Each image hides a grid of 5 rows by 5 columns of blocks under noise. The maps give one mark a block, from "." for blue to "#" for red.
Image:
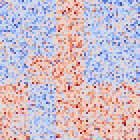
. . # . .
. . # . .
. # # . .
# . # # #
# . # # #
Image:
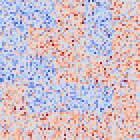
. . # . #
. # # . #
. . # # #
# . . . #
# # # # #
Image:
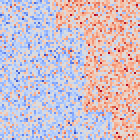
. . # # #
. . . # #
. . . # #
. . . # #
. . . . #
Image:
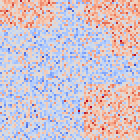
# # . # #
. . . . #
. . . . .
. . . # #
. . . # #
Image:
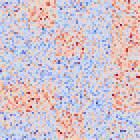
. # . . #
. . # . #
. . . . #
# # . . #
. . # . .
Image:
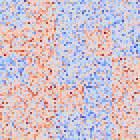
. # . . .
# # . # .
. # . . #
# # # . #
# # . . #
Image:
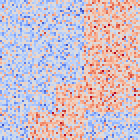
. . . # #
. . . # #
. . . # #
. . # # #
. # # . .
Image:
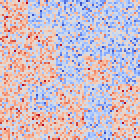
# . . . .
# # . . .
# # . # .
# . # . #
# # # . #
